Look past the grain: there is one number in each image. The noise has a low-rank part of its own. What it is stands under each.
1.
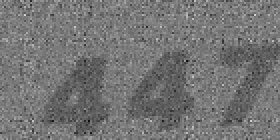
447
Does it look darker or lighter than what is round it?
darker
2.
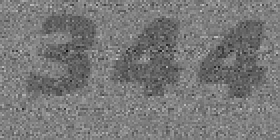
344
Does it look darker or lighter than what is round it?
darker
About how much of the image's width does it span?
nearly all
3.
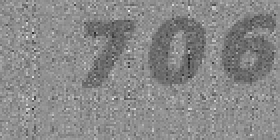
706
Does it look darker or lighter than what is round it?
darker
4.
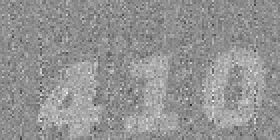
410
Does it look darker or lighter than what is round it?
lighter
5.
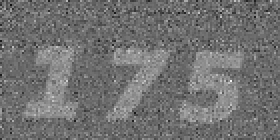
175
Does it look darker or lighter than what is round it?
lighter
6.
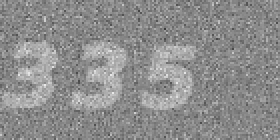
335
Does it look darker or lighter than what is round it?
lighter
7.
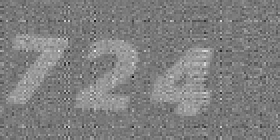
724
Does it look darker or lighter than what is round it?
lighter
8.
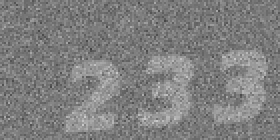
233
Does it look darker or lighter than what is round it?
lighter
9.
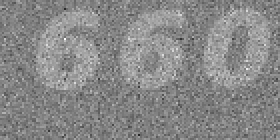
660
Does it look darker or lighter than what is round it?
lighter
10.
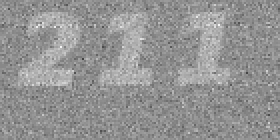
211
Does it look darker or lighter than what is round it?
lighter
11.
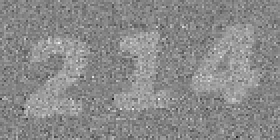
214
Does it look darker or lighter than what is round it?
lighter
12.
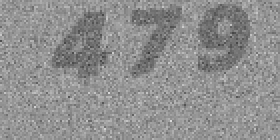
479
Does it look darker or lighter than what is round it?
darker
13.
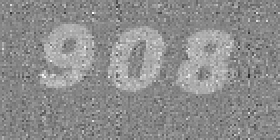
908
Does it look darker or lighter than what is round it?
lighter
